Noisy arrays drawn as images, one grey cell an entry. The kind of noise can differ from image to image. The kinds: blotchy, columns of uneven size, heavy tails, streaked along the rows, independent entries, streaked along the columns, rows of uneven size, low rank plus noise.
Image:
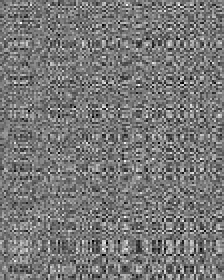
low rank plus noise
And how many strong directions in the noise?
one
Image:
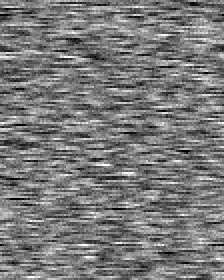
streaked along the rows
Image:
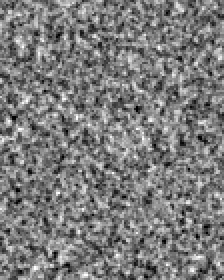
blotchy
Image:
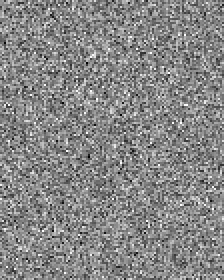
independent entries
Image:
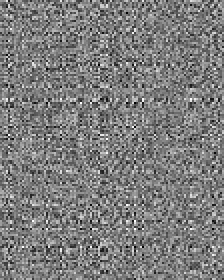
low rank plus noise
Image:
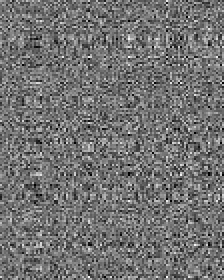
low rank plus noise
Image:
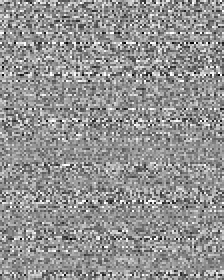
rows of uneven size
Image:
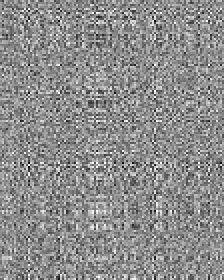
low rank plus noise
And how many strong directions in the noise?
two
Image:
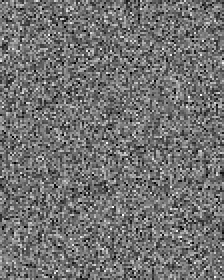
independent entries
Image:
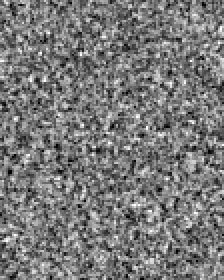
blotchy
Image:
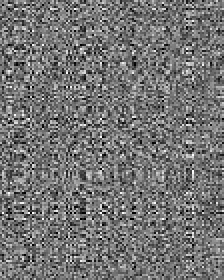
low rank plus noise
